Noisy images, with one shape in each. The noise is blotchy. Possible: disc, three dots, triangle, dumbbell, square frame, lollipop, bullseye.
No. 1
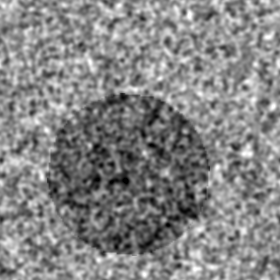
dark disc
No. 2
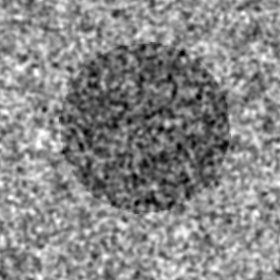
dark disc
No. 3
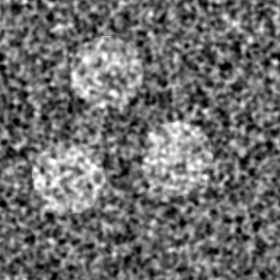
light three dots
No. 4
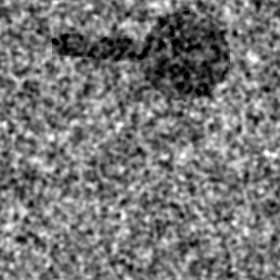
dark lollipop
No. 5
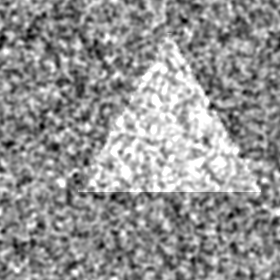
light triangle
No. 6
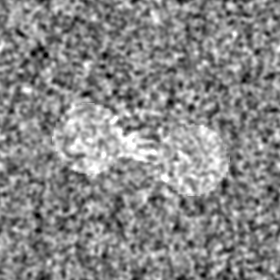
light dumbbell
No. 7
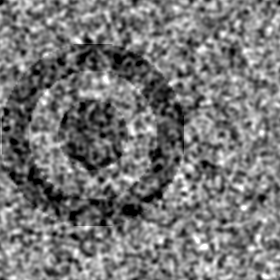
dark bullseye
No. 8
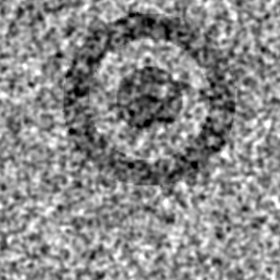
dark bullseye
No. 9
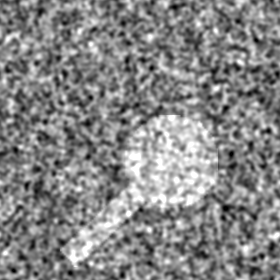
light lollipop
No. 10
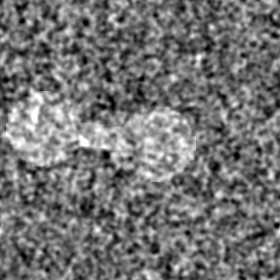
light dumbbell
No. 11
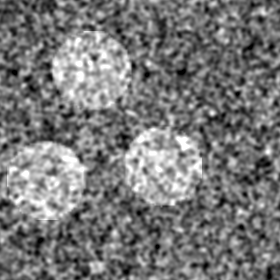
light three dots
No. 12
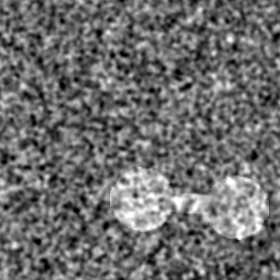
light dumbbell
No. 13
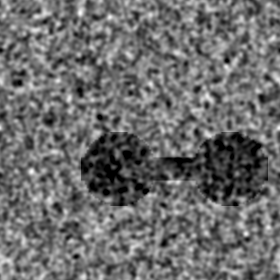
dark dumbbell
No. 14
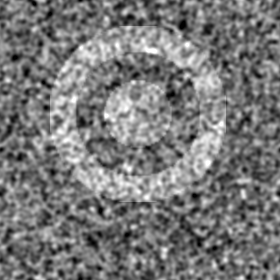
light bullseye
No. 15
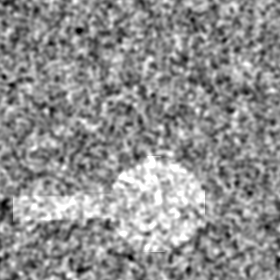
light lollipop
